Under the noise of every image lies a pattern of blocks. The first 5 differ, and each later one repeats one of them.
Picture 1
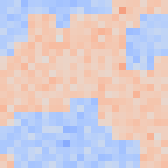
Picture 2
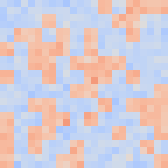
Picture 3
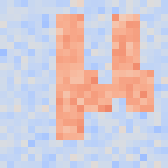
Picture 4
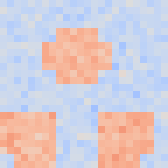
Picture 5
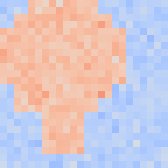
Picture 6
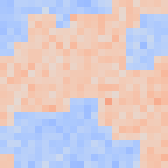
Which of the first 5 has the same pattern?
1
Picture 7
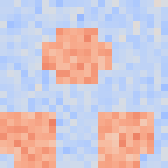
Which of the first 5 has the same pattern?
4
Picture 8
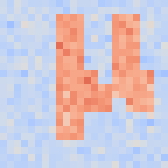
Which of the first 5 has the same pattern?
3
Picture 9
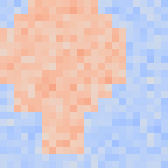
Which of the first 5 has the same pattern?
5
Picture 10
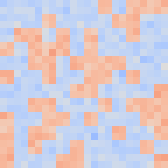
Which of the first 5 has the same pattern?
2
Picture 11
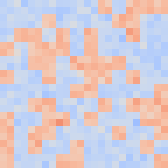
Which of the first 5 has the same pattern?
2
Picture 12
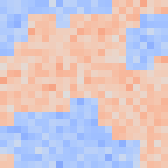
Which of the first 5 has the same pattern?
1
